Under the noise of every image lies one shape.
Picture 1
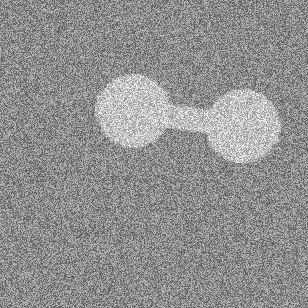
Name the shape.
dumbbell
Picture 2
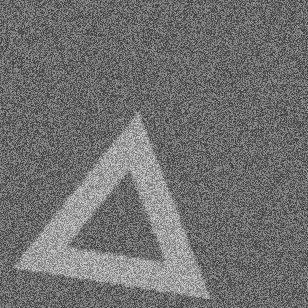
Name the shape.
triangle frame
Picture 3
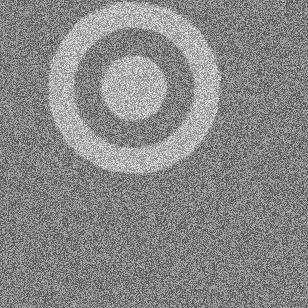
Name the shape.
bullseye
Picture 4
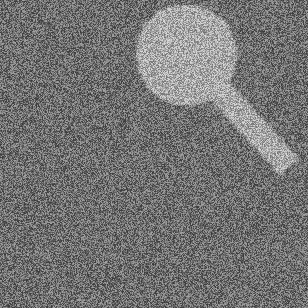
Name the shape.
lollipop
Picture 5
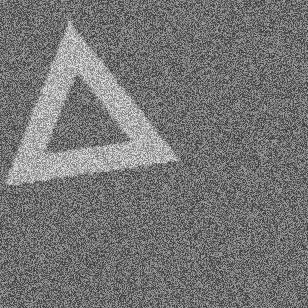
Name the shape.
triangle frame
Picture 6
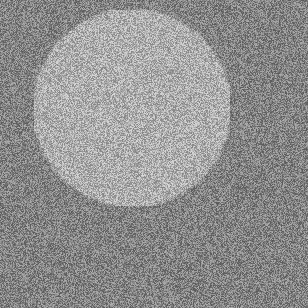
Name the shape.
disc
